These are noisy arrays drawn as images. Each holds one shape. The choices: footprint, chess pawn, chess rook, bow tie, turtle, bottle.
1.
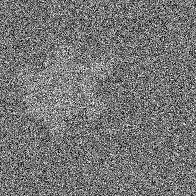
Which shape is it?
turtle
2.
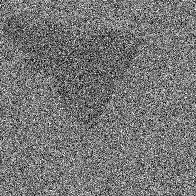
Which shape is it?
chess pawn
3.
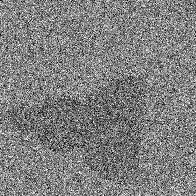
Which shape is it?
chess pawn
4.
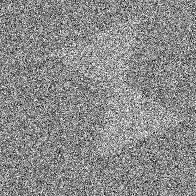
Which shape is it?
bow tie
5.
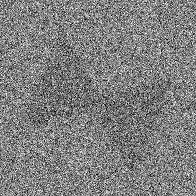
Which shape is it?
bow tie
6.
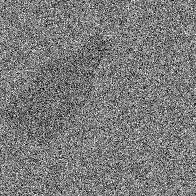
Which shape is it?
bottle
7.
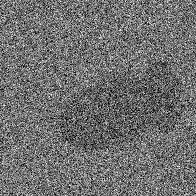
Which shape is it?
footprint
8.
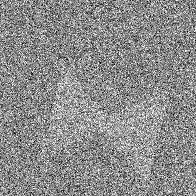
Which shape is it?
bow tie
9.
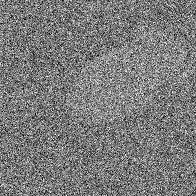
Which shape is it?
footprint
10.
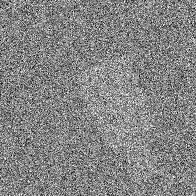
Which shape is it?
bottle
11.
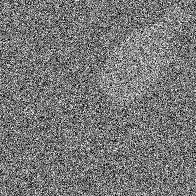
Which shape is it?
bottle
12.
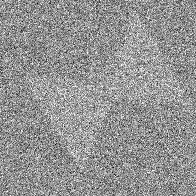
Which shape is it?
bow tie
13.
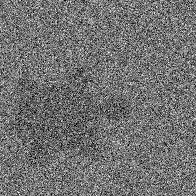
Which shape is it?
turtle
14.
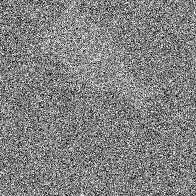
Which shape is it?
bottle
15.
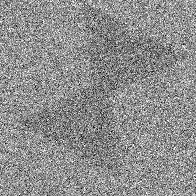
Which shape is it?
bow tie
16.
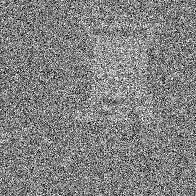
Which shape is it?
chess rook
